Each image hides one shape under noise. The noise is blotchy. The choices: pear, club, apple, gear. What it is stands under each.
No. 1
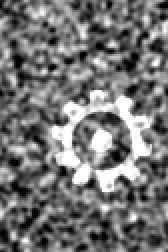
gear
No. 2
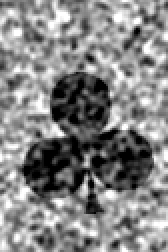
club
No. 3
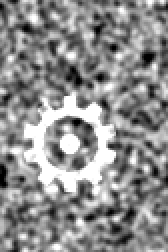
gear
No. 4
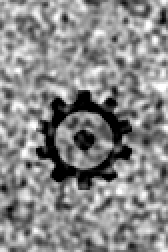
gear
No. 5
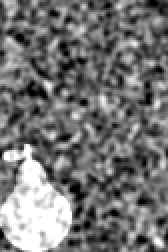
pear
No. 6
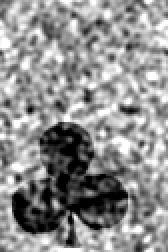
club
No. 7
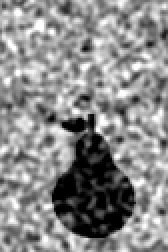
pear
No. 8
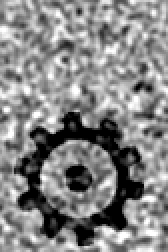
gear
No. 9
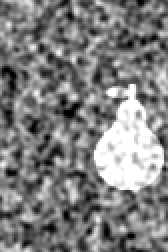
pear
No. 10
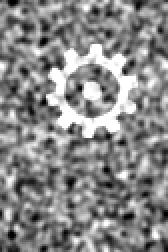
gear
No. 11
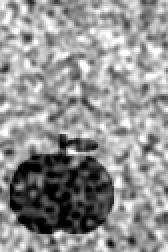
apple
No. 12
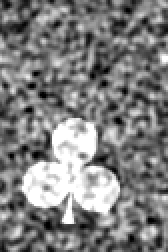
club
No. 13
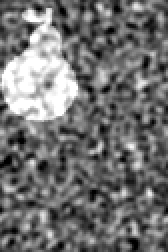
pear
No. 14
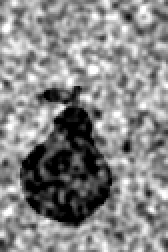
pear
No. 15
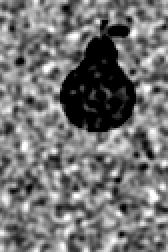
pear
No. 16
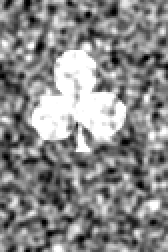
club
